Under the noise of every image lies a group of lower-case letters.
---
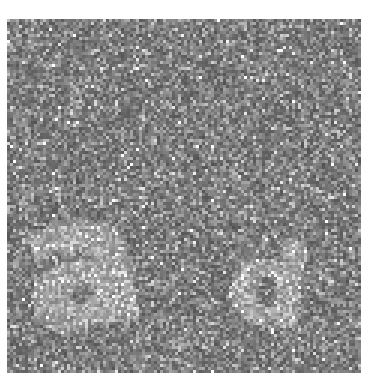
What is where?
bottom left: light a; bottom right: light d
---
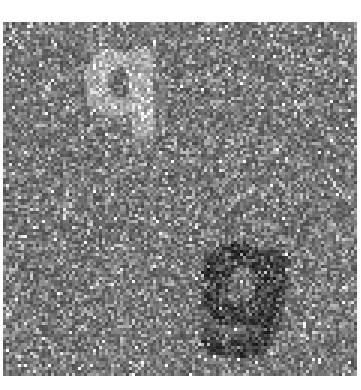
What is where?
top left: light q; bottom right: dark g
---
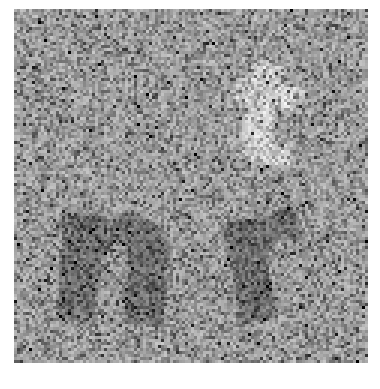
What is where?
top right: light t; bottom left: dark n; bottom right: dark r
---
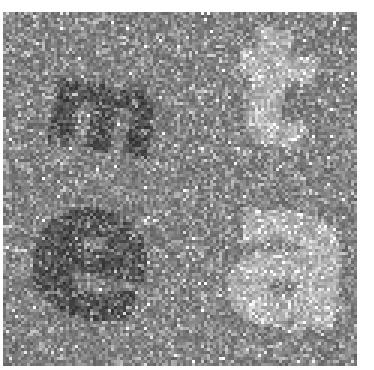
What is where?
top left: dark m; top right: light t; bottom left: dark e; bottom right: light a
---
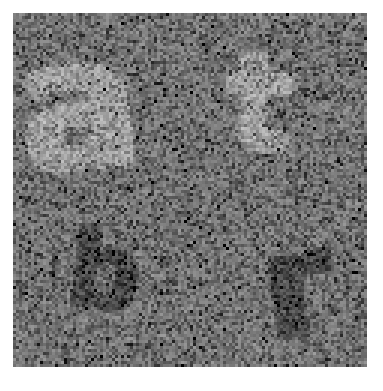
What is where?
top left: light a; top right: light t; bottom left: dark b; bottom right: dark r
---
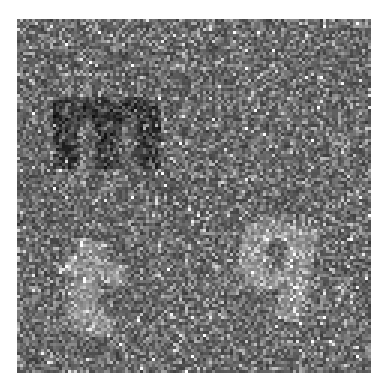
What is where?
top left: dark m; bottom left: light t; bottom right: light q
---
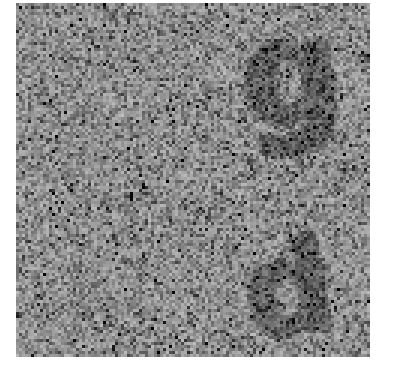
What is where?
top right: dark g; bottom right: dark d
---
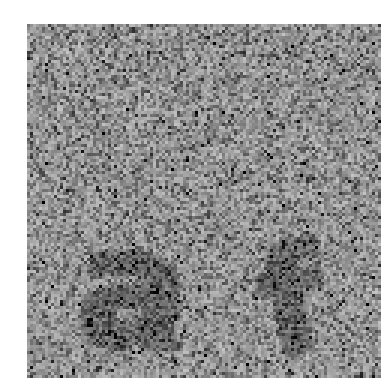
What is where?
bottom left: dark a; bottom right: dark f
